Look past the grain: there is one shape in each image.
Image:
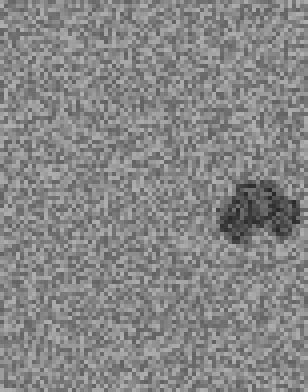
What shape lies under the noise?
car
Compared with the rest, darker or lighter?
darker
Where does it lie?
middle right
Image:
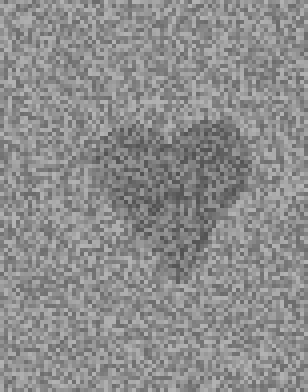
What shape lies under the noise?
heart
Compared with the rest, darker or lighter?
darker
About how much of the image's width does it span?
half
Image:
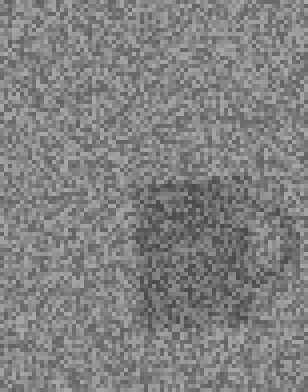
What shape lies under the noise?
cup
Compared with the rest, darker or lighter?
darker
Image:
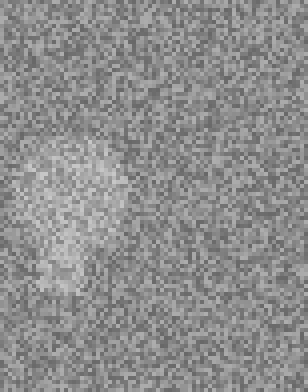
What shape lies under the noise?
light bulb
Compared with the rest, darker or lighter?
lighter
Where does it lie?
middle left
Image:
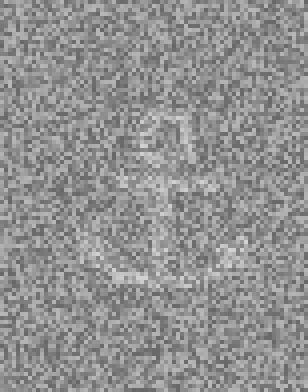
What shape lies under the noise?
anchor
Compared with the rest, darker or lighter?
lighter
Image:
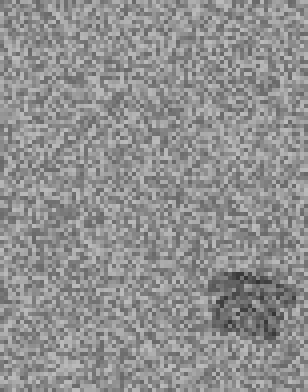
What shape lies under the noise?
telephone
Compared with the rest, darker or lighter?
darker
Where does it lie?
bottom right
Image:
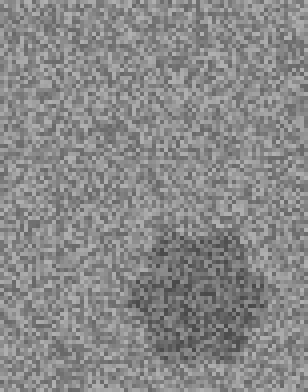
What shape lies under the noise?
flower
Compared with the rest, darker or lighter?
darker
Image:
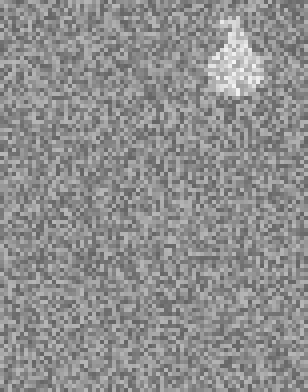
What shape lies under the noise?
pear
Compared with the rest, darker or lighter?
lighter
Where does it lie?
top right
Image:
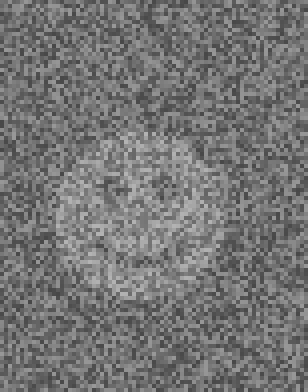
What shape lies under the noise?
smiling face
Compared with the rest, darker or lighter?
lighter
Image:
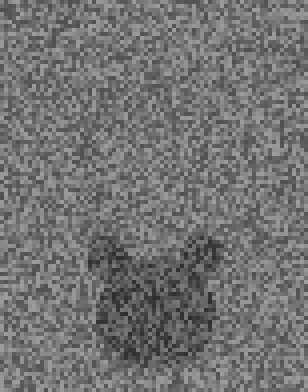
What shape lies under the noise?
bear's head
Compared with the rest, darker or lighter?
darker
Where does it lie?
bottom middle
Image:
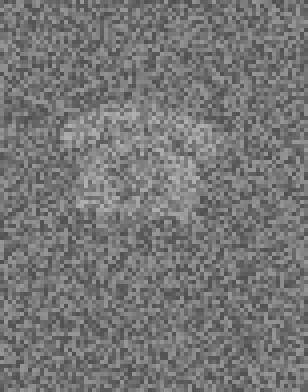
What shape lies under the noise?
telephone
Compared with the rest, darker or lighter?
lighter
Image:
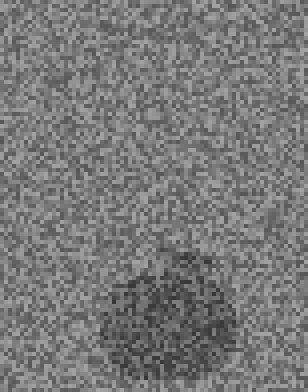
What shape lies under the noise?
apple
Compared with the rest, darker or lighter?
darker
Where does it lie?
bottom middle
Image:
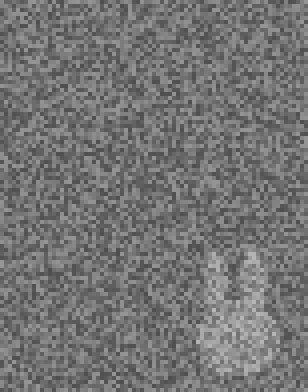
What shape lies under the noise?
rabbit's head
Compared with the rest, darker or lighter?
lighter
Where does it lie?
bottom right
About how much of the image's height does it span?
a third
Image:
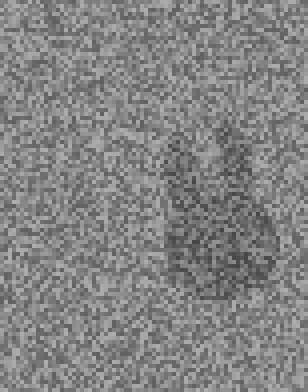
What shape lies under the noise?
rabbit's head
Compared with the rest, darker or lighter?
darker
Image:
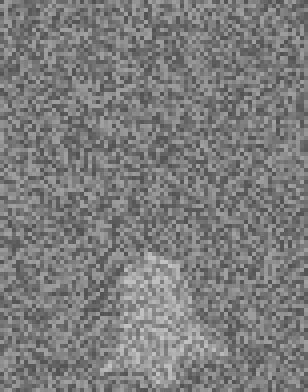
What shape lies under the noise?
bell
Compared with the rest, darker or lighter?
lighter
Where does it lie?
bottom middle
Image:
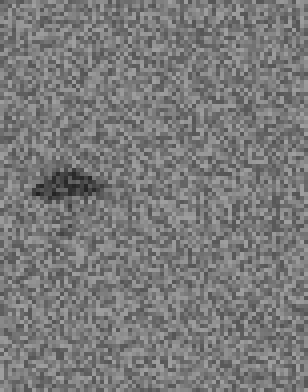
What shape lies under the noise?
umbrella
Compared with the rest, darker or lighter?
darker
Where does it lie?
middle left
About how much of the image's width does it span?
a quarter
